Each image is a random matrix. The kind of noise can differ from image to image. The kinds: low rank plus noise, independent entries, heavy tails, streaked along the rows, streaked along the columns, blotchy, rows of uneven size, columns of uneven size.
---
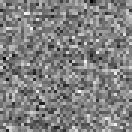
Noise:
independent entries
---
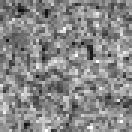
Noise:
blotchy
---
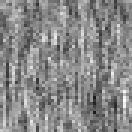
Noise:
streaked along the columns
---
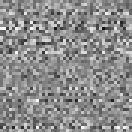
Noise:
rows of uneven size
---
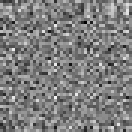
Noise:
low rank plus noise
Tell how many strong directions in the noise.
two
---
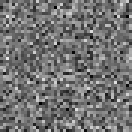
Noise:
low rank plus noise
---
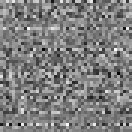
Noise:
rows of uneven size
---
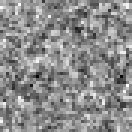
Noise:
blotchy
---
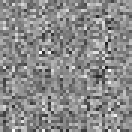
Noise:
low rank plus noise
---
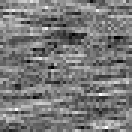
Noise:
streaked along the rows
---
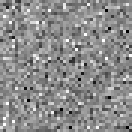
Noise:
heavy tails
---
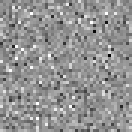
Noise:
heavy tails
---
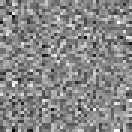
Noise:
low rank plus noise
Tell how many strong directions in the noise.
two
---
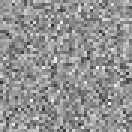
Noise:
independent entries
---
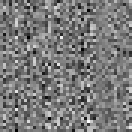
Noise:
columns of uneven size
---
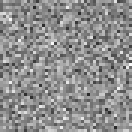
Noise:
independent entries
